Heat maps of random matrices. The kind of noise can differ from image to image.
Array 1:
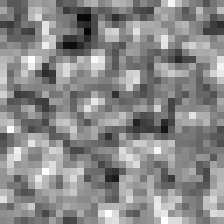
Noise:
blotchy
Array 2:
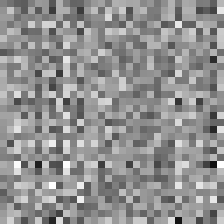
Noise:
low rank plus noise
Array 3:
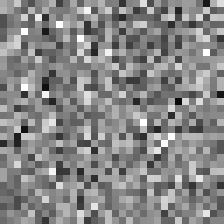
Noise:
low rank plus noise
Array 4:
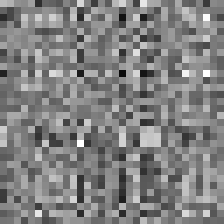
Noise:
low rank plus noise
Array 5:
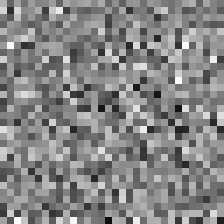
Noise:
low rank plus noise
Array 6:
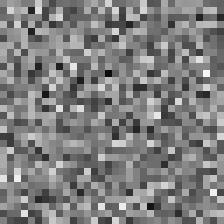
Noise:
independent entries
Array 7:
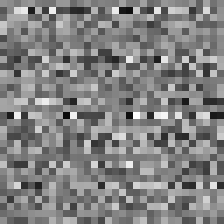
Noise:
rows of uneven size
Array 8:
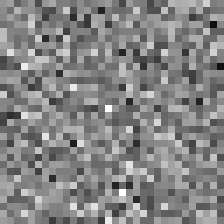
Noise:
independent entries
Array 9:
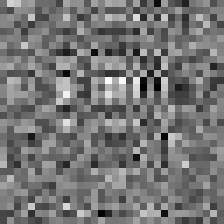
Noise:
low rank plus noise
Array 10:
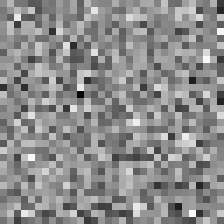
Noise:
low rank plus noise
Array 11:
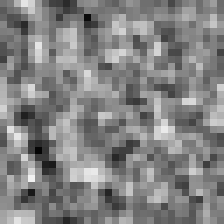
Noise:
blotchy
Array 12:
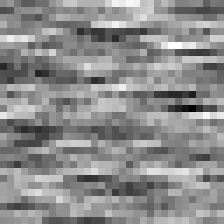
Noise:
streaked along the rows
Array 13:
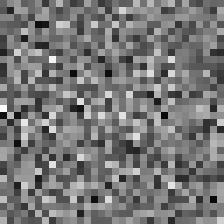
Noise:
low rank plus noise
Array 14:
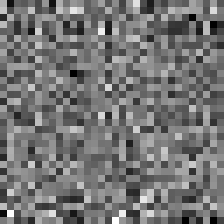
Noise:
low rank plus noise
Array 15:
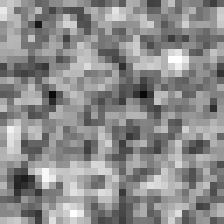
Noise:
blotchy
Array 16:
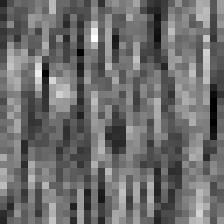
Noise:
streaked along the columns
